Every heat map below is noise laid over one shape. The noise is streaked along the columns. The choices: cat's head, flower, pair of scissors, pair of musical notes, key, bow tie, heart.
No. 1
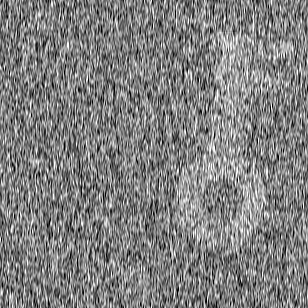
light key
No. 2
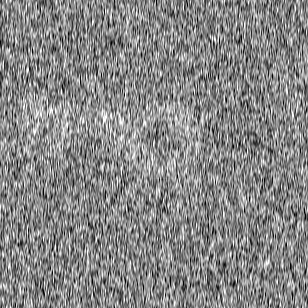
light key
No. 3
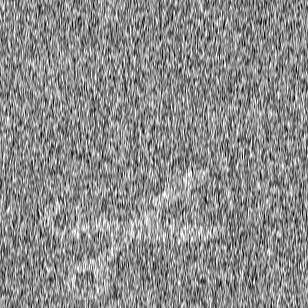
light pair of scissors
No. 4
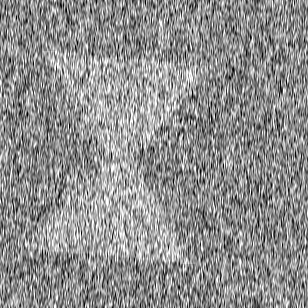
light bow tie
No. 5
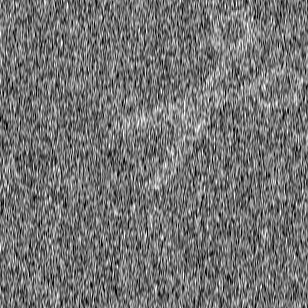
light pair of scissors
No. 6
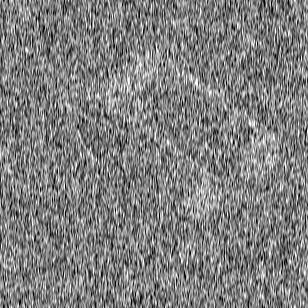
light pair of musical notes
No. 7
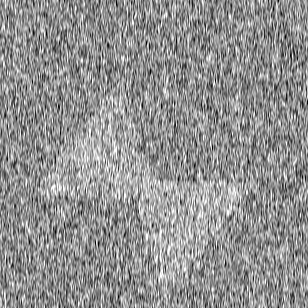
light bow tie
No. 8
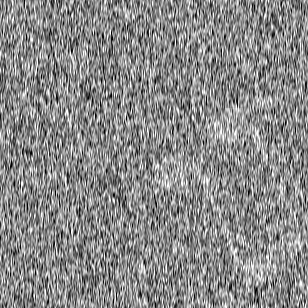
light pair of musical notes
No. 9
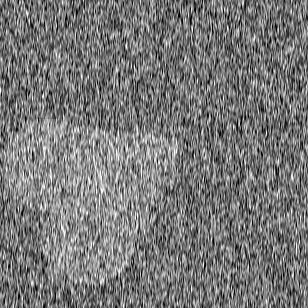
light heart
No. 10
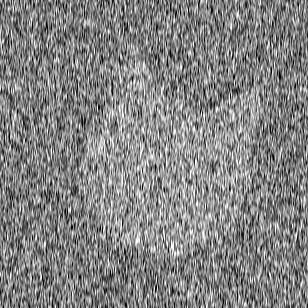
light cat's head
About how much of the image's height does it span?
two thirds
